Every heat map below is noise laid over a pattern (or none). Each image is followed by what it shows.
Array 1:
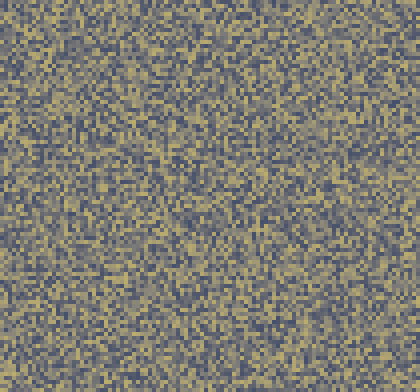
only noise
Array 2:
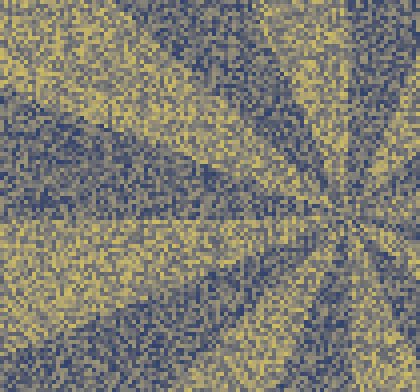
spokes from one point
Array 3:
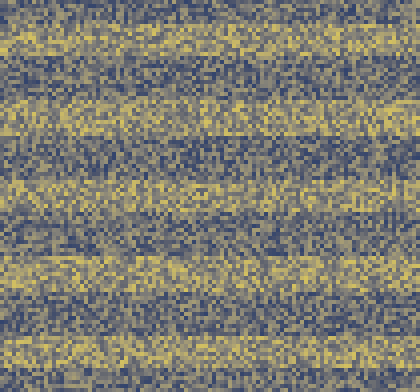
horizontal stripes
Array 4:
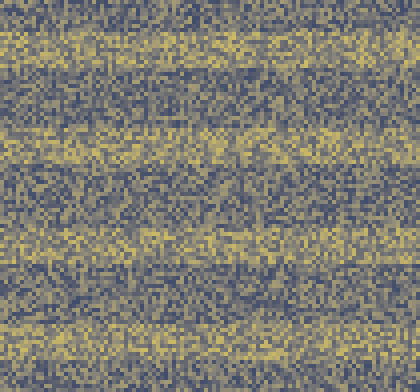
horizontal stripes
